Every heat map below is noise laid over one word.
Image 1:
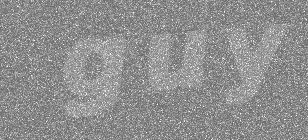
guy
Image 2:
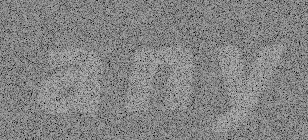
any
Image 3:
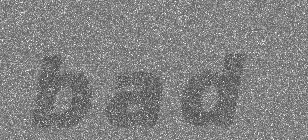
bad
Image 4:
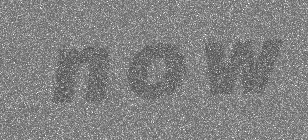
now
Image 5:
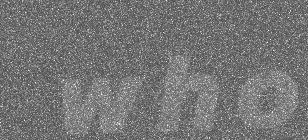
who
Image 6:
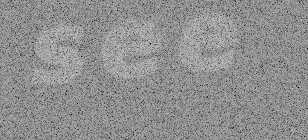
see
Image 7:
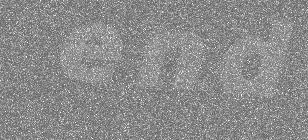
end
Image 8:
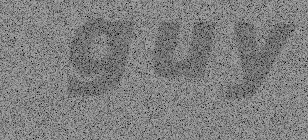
guy
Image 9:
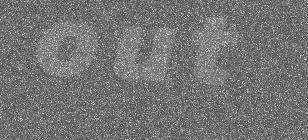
out
